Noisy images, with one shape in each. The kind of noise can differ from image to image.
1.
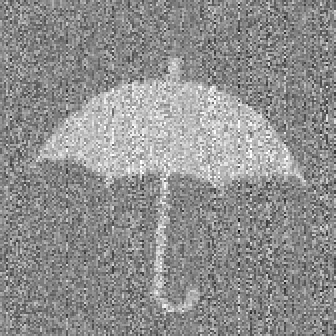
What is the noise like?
columns of uneven size
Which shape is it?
umbrella
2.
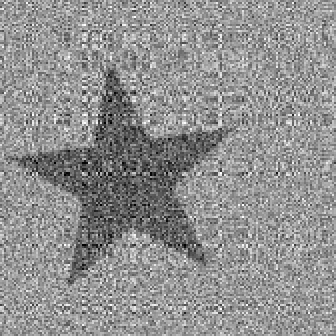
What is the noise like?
low rank plus noise
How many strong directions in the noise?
one
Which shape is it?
star
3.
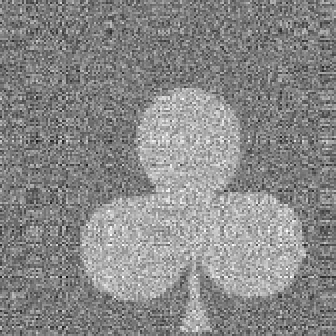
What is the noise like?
low rank plus noise
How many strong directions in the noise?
one
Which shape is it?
club
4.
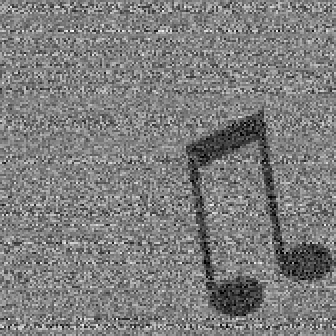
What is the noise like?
rows of uneven size
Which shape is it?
pair of musical notes
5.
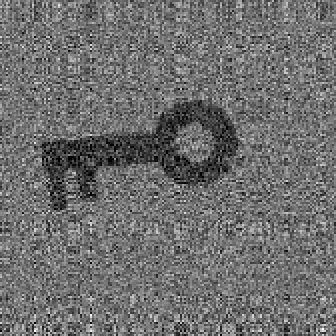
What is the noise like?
low rank plus noise
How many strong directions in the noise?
two
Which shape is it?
key
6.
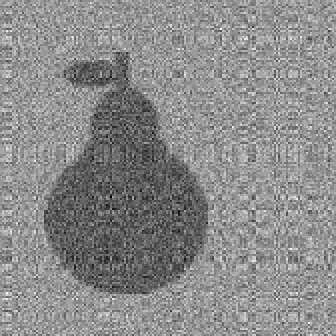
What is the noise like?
low rank plus noise
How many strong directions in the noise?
one
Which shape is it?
pear
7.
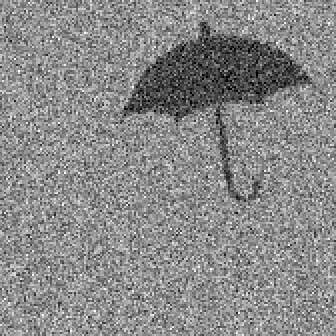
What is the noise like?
independent entries
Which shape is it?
umbrella
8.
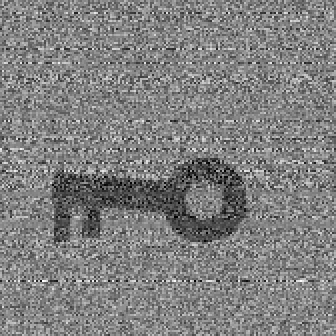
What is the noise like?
rows of uneven size
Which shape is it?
key
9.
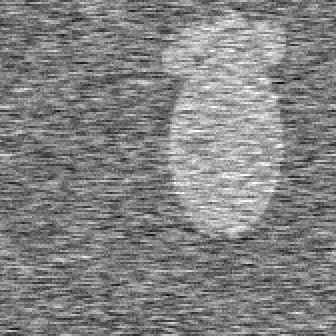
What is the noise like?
streaked along the rows
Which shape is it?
footprint
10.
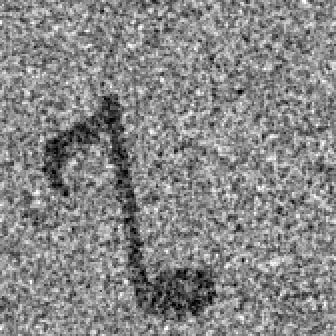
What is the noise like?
blotchy
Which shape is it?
musical note
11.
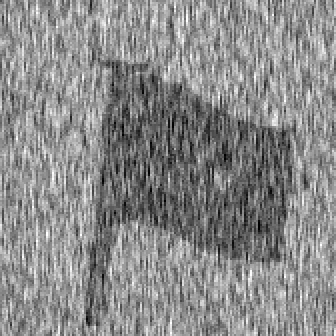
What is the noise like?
streaked along the columns
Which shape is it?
flag
